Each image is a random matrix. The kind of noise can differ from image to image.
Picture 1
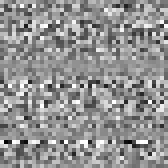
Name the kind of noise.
rows of uneven size
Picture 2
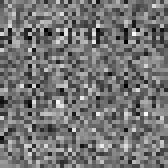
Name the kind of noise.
low rank plus noise
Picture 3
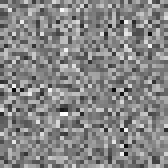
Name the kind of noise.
low rank plus noise
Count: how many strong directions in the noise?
three or four
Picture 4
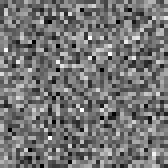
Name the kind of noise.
independent entries
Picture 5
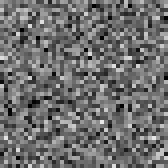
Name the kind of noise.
independent entries
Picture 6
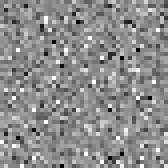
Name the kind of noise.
heavy tails
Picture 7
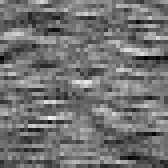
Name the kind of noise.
streaked along the rows
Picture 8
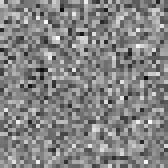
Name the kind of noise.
independent entries
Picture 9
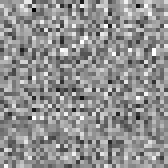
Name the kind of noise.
low rank plus noise
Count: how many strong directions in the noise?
three or four
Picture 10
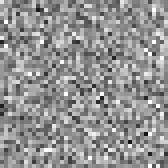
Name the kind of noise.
independent entries
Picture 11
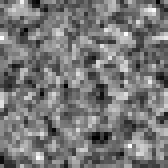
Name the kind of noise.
blotchy
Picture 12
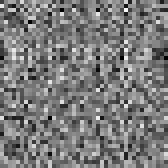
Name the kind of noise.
low rank plus noise
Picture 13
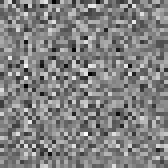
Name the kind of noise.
low rank plus noise
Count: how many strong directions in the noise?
three or four
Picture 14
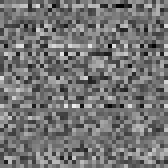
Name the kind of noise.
rows of uneven size
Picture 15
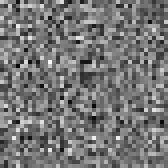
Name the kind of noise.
low rank plus noise
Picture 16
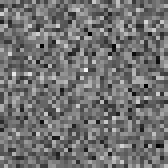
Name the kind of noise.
independent entries
